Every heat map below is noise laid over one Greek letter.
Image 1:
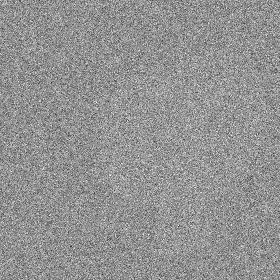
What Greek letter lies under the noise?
phi
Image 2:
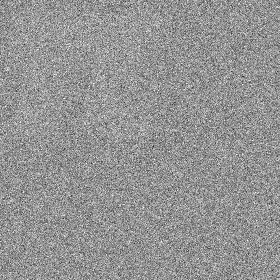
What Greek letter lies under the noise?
pi
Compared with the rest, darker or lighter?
lighter
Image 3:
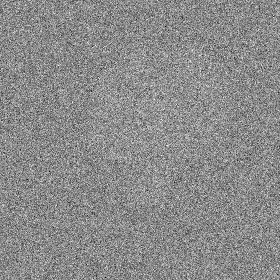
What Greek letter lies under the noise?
phi
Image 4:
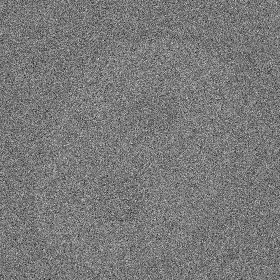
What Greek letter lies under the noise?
theta
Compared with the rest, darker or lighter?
lighter
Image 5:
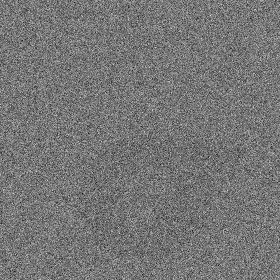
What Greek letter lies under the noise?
sigma
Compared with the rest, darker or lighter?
darker
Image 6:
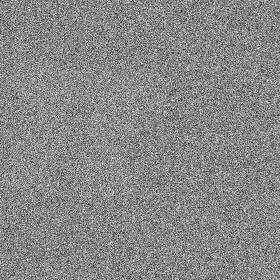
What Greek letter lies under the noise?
pi
